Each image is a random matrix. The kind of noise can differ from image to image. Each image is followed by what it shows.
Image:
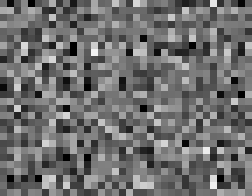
low rank plus noise
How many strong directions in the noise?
three or four
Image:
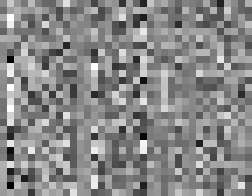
columns of uneven size
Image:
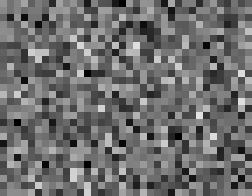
independent entries
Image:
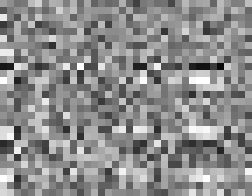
low rank plus noise
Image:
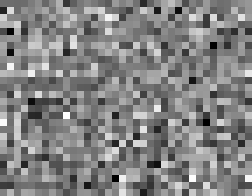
low rank plus noise
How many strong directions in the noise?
five to eight
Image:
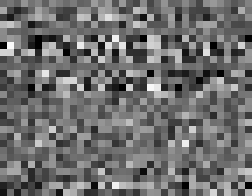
rows of uneven size
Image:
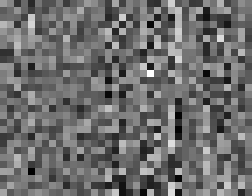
columns of uneven size
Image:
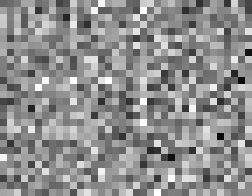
low rank plus noise
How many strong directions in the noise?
five to eight
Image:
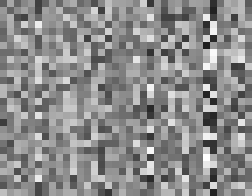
columns of uneven size
